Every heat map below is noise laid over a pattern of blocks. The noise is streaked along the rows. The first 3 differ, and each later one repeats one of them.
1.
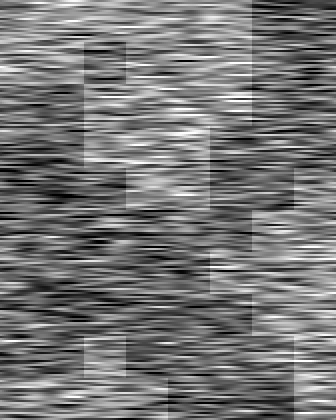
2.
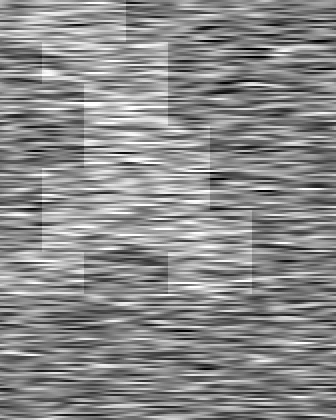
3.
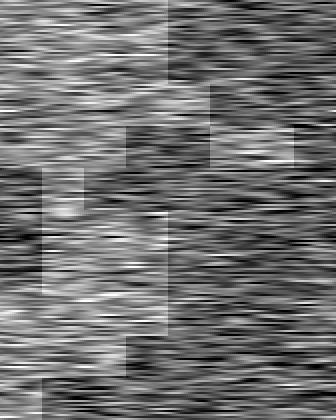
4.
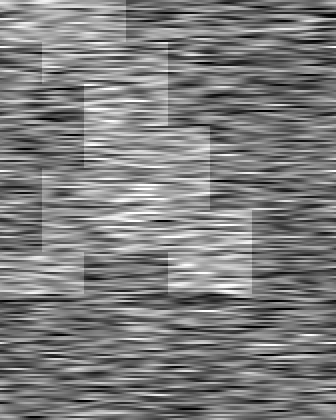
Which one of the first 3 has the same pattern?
2
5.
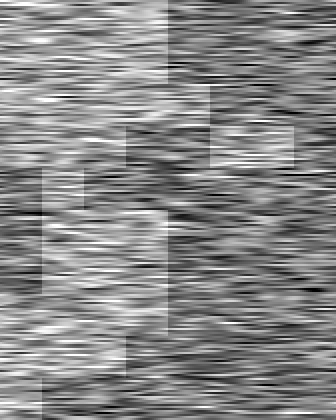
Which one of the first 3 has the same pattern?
3
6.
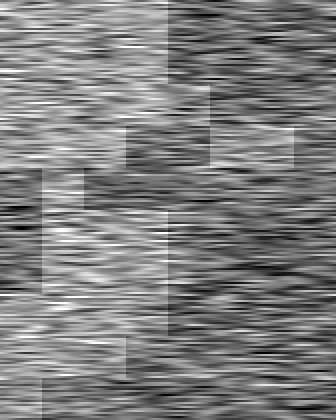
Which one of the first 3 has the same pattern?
3
